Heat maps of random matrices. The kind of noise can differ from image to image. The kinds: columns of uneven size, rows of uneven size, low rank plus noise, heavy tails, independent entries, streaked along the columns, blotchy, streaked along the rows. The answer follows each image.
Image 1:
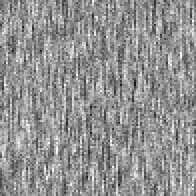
streaked along the columns
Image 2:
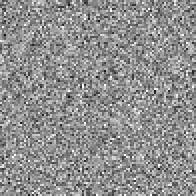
low rank plus noise
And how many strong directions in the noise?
five to eight
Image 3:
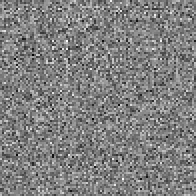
low rank plus noise
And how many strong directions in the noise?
one
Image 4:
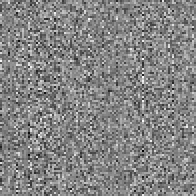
columns of uneven size
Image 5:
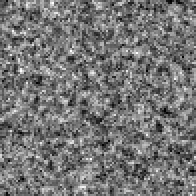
blotchy
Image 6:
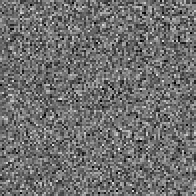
low rank plus noise
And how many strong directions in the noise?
five to eight
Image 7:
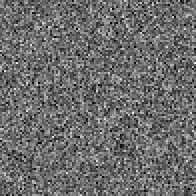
independent entries
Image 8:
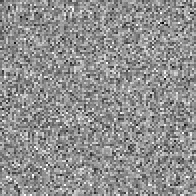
low rank plus noise
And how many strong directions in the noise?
one
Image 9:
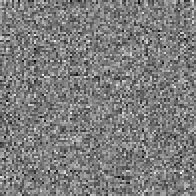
low rank plus noise
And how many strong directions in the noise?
three or four
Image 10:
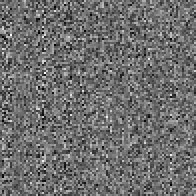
columns of uneven size
